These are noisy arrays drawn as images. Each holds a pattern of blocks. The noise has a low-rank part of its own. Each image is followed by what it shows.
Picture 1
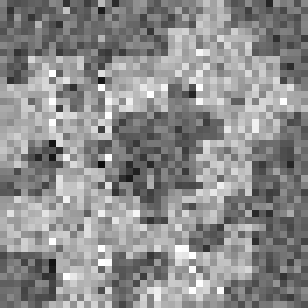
mirrored about the diagonal from the bottom left
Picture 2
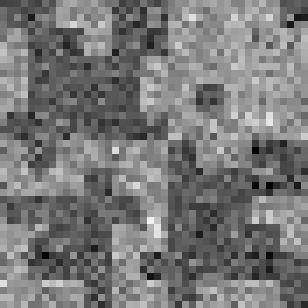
mirrored about the diagonal from the bottom left
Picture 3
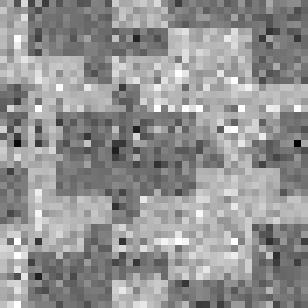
top and bottom mirror each other
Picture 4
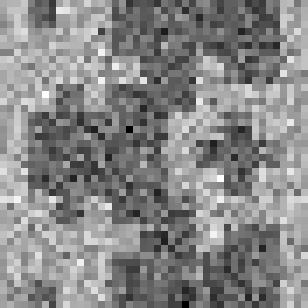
top and bottom mirror each other
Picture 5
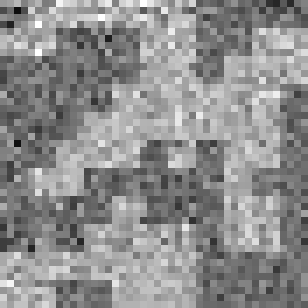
no symmetry
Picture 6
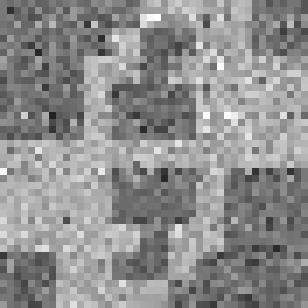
the same after a half turn
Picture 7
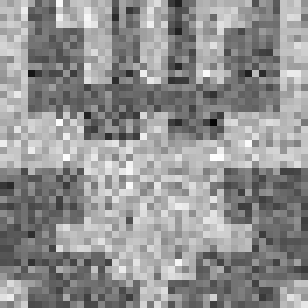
left and right mirror each other
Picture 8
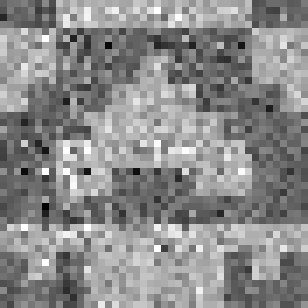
left and right mirror each other
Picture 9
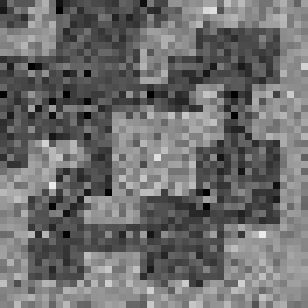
mirrored about the diagonal from the top left
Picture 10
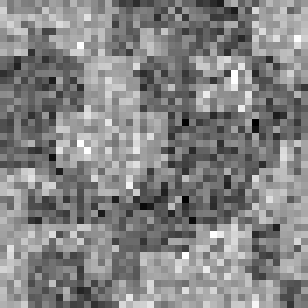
no symmetry
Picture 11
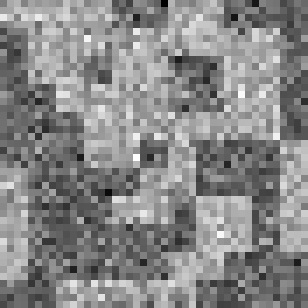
no symmetry
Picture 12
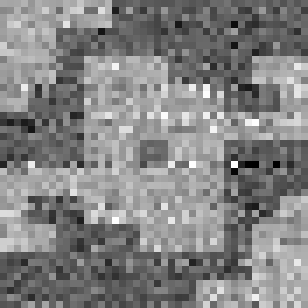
the same after a half turn
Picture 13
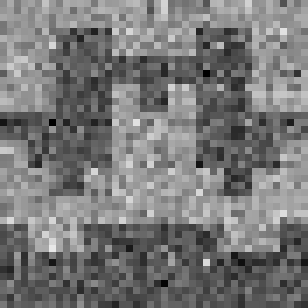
left and right mirror each other
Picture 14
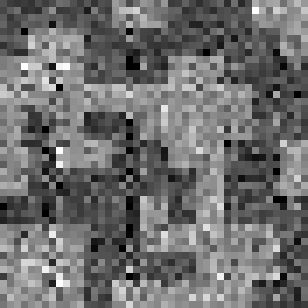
mirrored about the diagonal from the bottom left
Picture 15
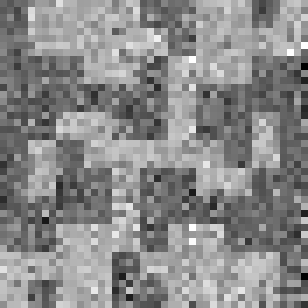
the same after a half turn
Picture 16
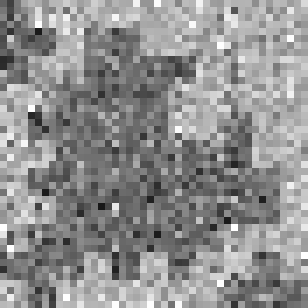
mirrored about the diagonal from the bottom left
